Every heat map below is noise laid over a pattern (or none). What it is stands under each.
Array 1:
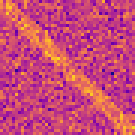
a diagonal band
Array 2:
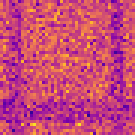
bands of rows crossing bands of columns
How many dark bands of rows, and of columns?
1 and 2
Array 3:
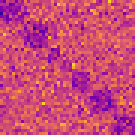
blocks along the diagonal
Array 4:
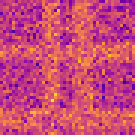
bands of rows crossing bands of columns
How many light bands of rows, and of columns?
2 and 2
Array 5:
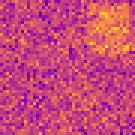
one block
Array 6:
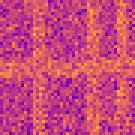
bands of rows crossing bands of columns
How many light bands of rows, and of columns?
1 and 3
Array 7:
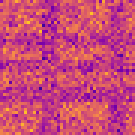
bands of rows crossing bands of columns
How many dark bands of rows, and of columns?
3 and 2
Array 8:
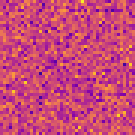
only noise
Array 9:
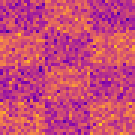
a checkerboard
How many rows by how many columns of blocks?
4 by 3
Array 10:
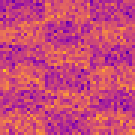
a checkerboard
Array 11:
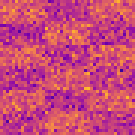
a checkerboard
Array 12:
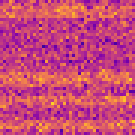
bands of rows
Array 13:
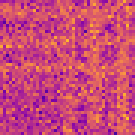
bands of rows crossing bands of columns
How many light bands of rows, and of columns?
3 and 3
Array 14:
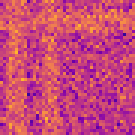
bands of rows crossing bands of columns
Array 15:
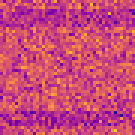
bands of rows
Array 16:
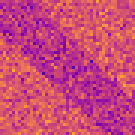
a diagonal band
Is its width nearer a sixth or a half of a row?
a half
